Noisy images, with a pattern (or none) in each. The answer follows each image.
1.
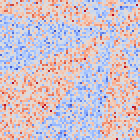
spokes from one point
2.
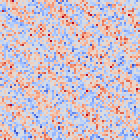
diagonal stripes
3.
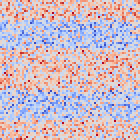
horizontal stripes
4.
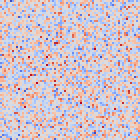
only noise
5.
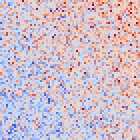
a smooth slope
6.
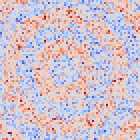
rings round one point
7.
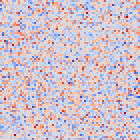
only noise
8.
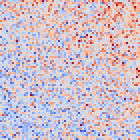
a smooth slope
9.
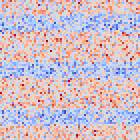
horizontal stripes
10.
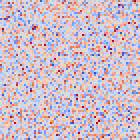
only noise
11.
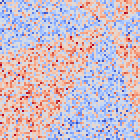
spokes from one point
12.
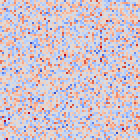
only noise
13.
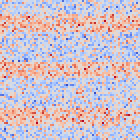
horizontal stripes
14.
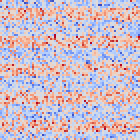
horizontal stripes
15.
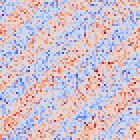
diagonal stripes
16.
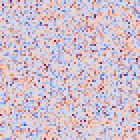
only noise
